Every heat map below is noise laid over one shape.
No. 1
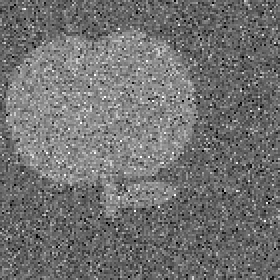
light apple
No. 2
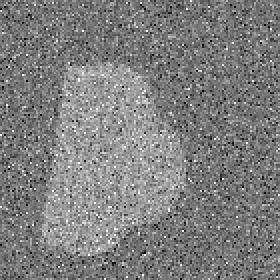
light cloud
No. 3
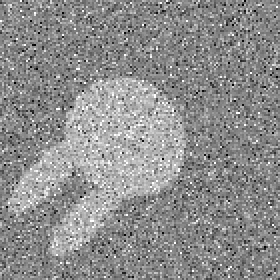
light rabbit's head
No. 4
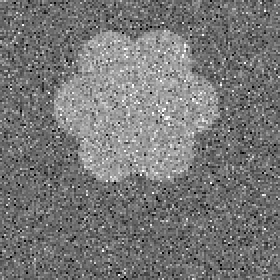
light flower
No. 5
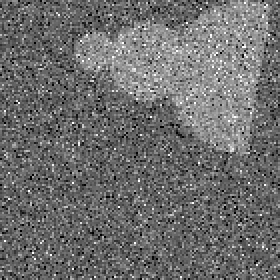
light chess pawn
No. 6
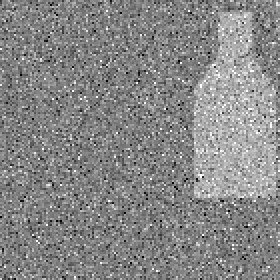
light bottle
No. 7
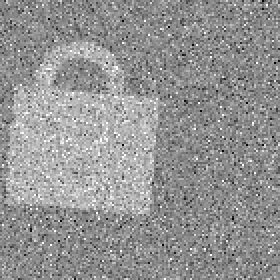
light cup
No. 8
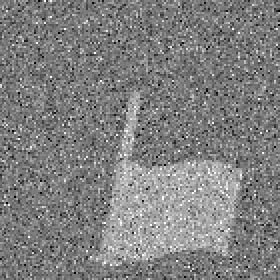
light flag
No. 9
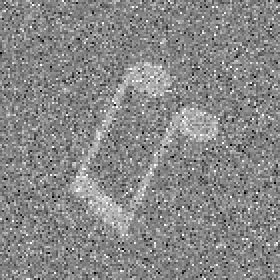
light pair of musical notes
